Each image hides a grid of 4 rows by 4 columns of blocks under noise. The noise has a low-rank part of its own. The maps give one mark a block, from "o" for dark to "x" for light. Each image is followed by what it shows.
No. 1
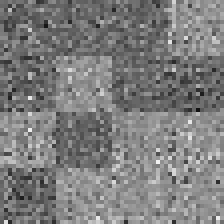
o o o x
o x o o
x o x x
o x x x
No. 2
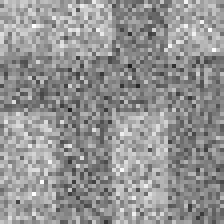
x x o x
o o o o
x o x o
x o x o
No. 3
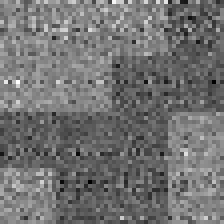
x x x o
x x o o
o o o x
x o o x
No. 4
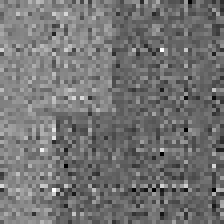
x x o o
x x o o
x o o o
x o o o
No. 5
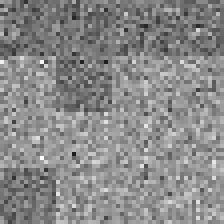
o o o o
x o x x
x x x x
o x x x
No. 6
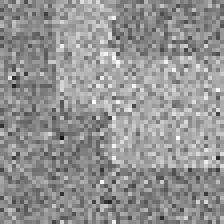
o x o o
o x x x
o o x x
o o o o
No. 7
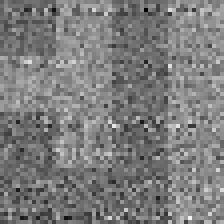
o x o x
x x o x
o x o x
o o o x
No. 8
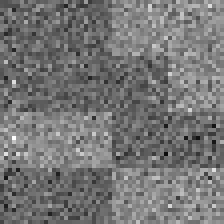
o o x x
o o o x
x x o o
o o x x
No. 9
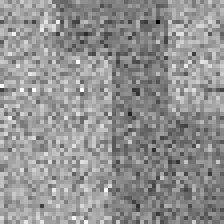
x o o x
x x o x
x x o o
x x o o
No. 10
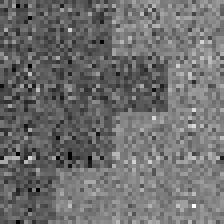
o o x x
o o o x
o o x x
o x x x
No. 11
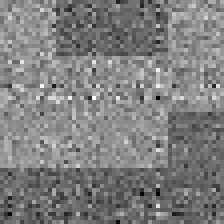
x o o x
x x x x
x x x o
o o o o
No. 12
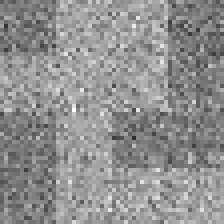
o x x o
x x x o
o x o o
o x x x
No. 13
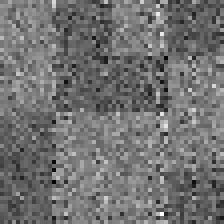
x o x o
x o o x
o x x x
o x x o
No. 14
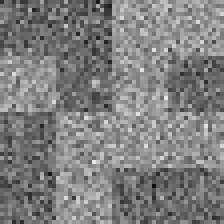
o o x x
x o x o
o x x x
o x o o
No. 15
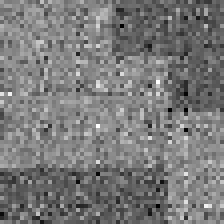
x x o o
x x x o
x x x x
o o o x
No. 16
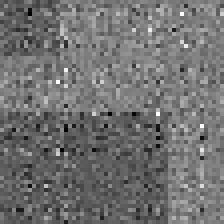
o x x x
x x x x
o o o x
o o o x
